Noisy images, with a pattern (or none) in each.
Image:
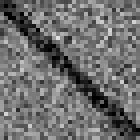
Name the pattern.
a diagonal band
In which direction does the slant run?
top left to bottom right
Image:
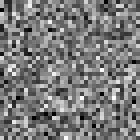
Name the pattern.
only noise
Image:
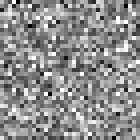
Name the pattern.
only noise
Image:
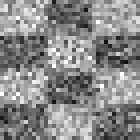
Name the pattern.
a checkerboard
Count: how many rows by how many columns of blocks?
4 by 3
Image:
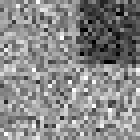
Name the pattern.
one block
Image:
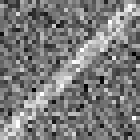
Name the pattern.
a diagonal band
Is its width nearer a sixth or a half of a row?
a sixth
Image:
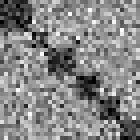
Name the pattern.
blocks along the diagonal
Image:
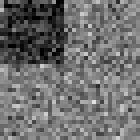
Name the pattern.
one block
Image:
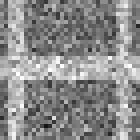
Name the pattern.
bands of rows crossing bands of columns
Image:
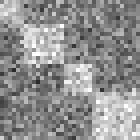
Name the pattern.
blocks along the diagonal
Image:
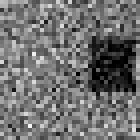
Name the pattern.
one block
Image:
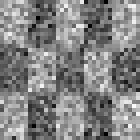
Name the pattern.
a checkerboard
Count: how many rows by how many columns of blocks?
3 by 5
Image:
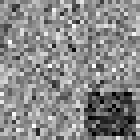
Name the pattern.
one block
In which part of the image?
bottom right
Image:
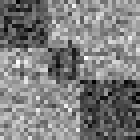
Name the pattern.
blocks along the diagonal
